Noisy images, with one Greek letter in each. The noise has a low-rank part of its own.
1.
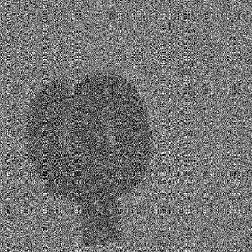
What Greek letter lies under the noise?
phi
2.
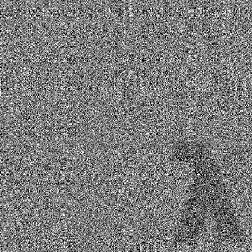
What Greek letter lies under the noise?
lambda
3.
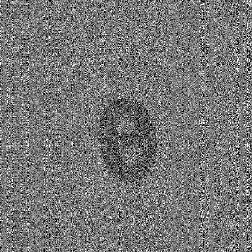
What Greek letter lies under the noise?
theta
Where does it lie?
centre
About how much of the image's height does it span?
a third
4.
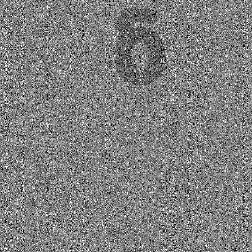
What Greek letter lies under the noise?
delta
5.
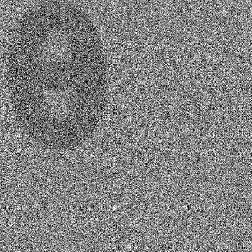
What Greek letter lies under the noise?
theta
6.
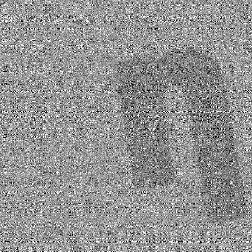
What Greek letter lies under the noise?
eta
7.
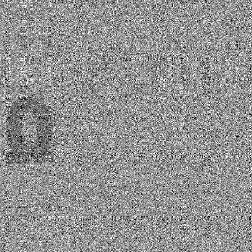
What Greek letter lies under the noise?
omega
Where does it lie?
middle left
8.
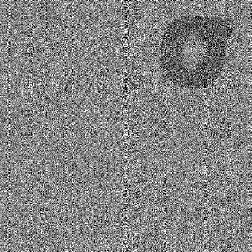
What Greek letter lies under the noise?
sigma
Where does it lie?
top right
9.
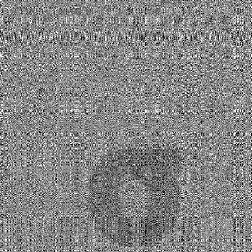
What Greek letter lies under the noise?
sigma
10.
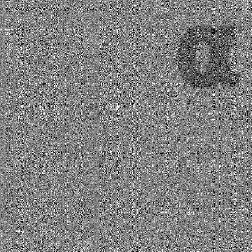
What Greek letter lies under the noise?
alpha
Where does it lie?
top right
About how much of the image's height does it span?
a quarter
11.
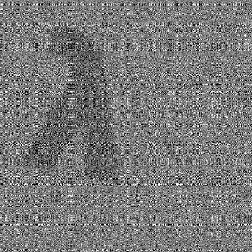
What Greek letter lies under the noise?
lambda
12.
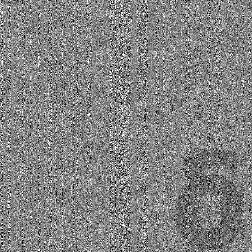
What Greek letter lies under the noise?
delta
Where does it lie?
bottom right
